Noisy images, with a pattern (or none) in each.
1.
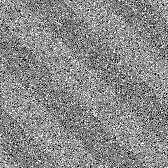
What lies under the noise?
diagonal stripes
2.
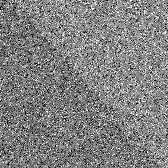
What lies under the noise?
a sharp edge
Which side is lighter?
top right
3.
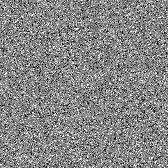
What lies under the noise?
only noise
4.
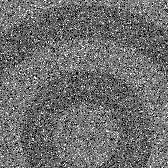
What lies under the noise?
rings round one point
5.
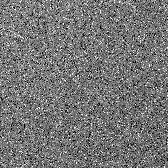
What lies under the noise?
a smooth slope
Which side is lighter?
top left
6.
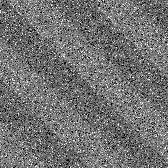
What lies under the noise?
diagonal stripes
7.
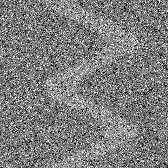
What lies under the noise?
a wavy band
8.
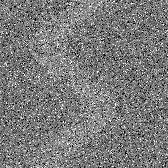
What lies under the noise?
a wavy band
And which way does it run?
top to bottom
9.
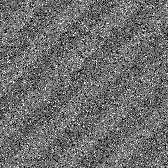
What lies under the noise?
diagonal stripes
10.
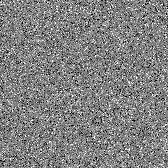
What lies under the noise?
only noise
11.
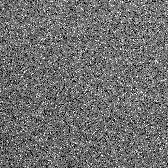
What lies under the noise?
a smooth slope
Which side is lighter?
top right
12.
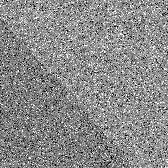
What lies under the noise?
a sharp edge
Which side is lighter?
top right
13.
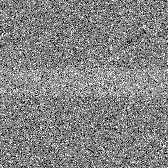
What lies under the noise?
one horizontal stripe
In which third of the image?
middle
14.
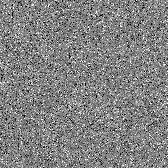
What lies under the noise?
only noise
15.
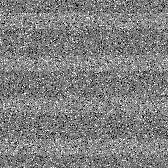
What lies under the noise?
horizontal stripes
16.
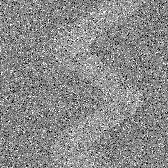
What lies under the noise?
a wavy band
